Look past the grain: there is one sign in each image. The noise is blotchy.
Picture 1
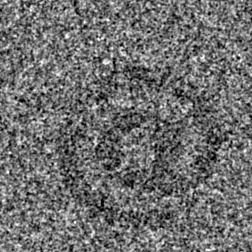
at sign
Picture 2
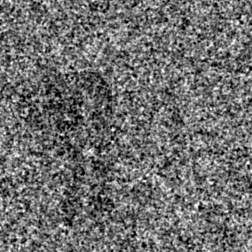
pilcrow
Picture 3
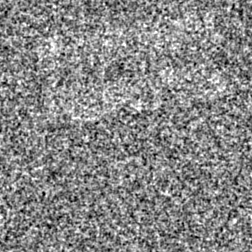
equals sign
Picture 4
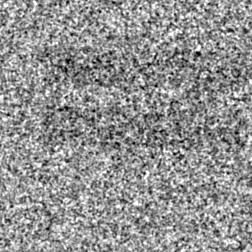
equals sign
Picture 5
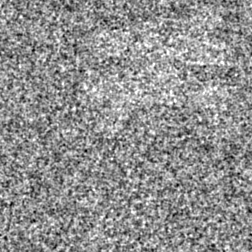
not-equal sign
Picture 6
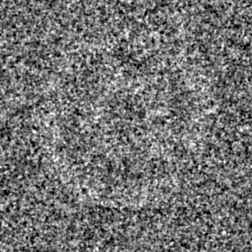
at sign
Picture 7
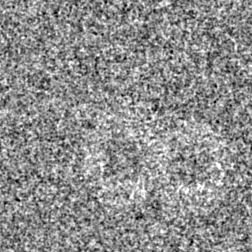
infinity sign
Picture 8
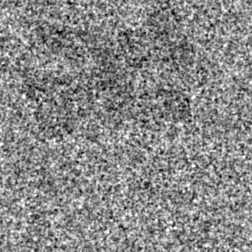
not-equal sign
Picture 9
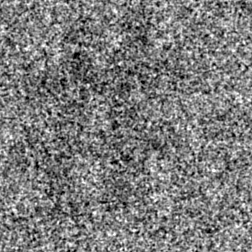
hash sign
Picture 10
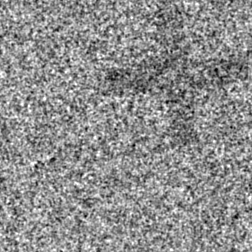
plus sign
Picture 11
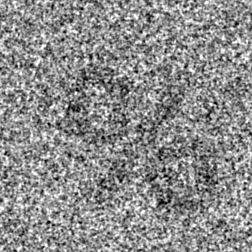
percent sign
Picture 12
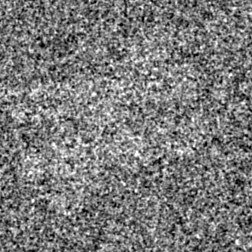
not-equal sign
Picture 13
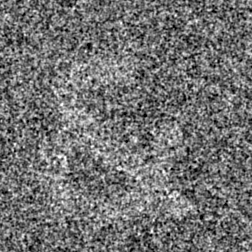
ampersand
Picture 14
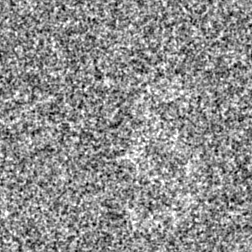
section sign
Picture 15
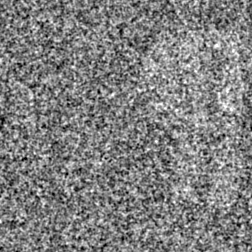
pilcrow
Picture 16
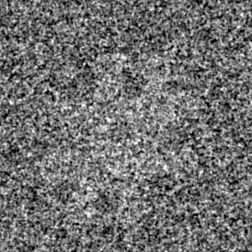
hash sign
